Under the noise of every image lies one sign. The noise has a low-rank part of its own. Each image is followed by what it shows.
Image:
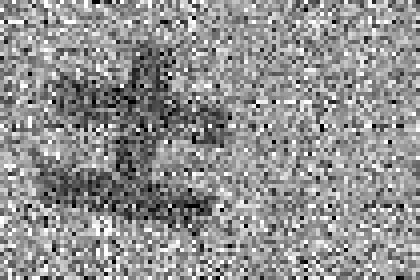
plus-minus sign
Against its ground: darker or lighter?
darker
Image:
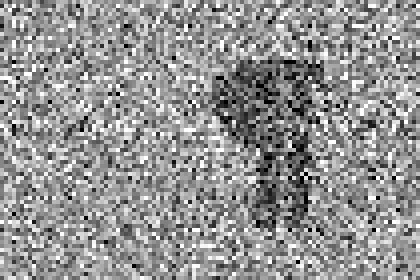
pilcrow
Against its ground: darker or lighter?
darker
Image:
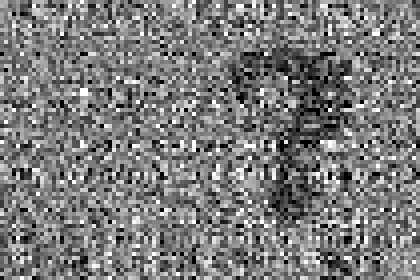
question mark
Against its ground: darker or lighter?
darker
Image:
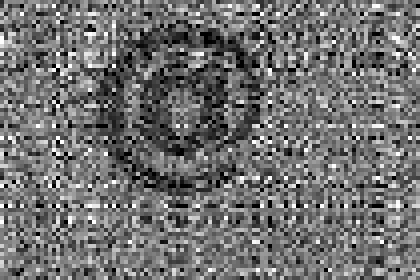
at sign
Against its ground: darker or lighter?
darker
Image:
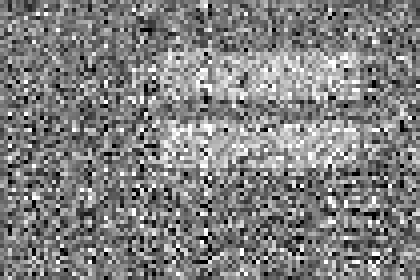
equals sign
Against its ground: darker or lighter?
lighter
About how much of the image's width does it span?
half
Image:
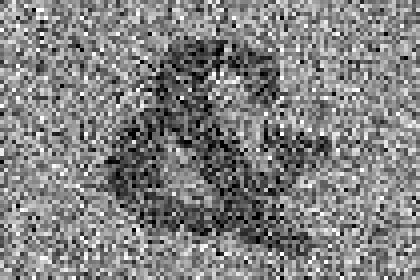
ampersand
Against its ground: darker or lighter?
darker
